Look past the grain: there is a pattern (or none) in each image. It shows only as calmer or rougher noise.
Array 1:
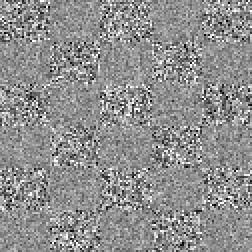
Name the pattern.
a checkerboard
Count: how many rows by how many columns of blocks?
6 by 5
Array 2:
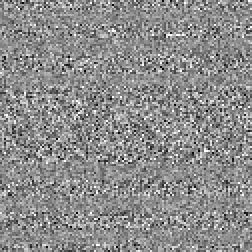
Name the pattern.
bands of rows
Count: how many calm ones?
6
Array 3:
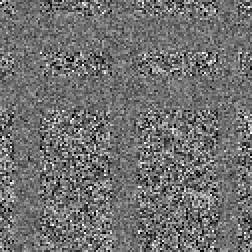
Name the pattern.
bands of rows crossing bands of columns
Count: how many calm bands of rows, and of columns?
2 and 3
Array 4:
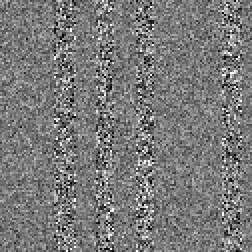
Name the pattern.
bands of columns
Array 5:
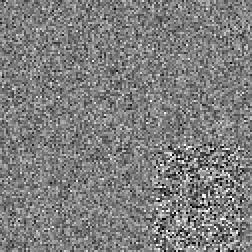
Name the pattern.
one block
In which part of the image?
bottom right
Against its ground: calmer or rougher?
rougher
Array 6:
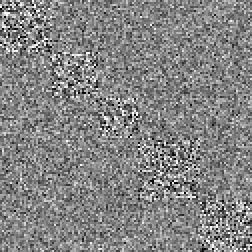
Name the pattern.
blocks along the diagonal
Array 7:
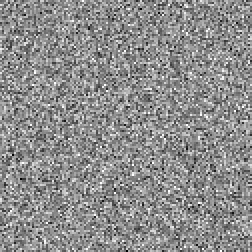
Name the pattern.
only noise
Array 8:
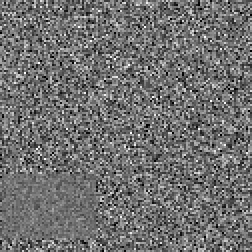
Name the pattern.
one block
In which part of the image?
bottom left
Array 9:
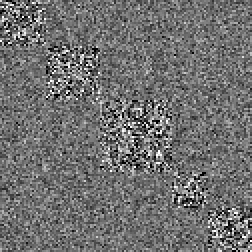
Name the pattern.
blocks along the diagonal
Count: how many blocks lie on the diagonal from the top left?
5
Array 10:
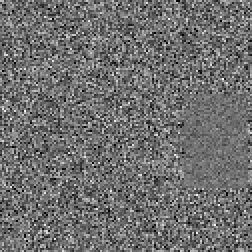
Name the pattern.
one block
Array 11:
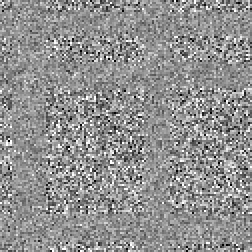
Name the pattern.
bands of rows crossing bands of columns
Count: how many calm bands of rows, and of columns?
3 and 2
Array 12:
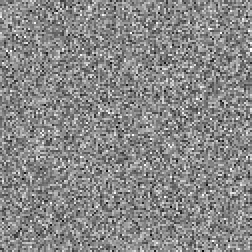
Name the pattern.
only noise
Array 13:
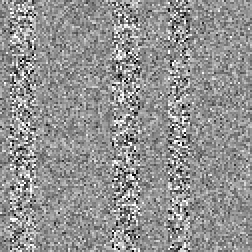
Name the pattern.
bands of columns
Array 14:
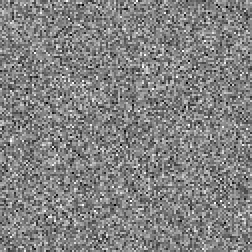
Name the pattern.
only noise
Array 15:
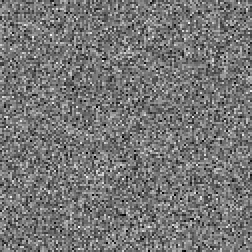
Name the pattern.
only noise
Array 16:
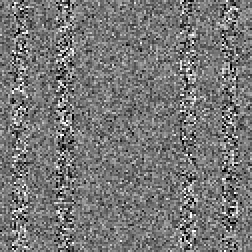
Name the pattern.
bands of columns
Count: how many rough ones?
4
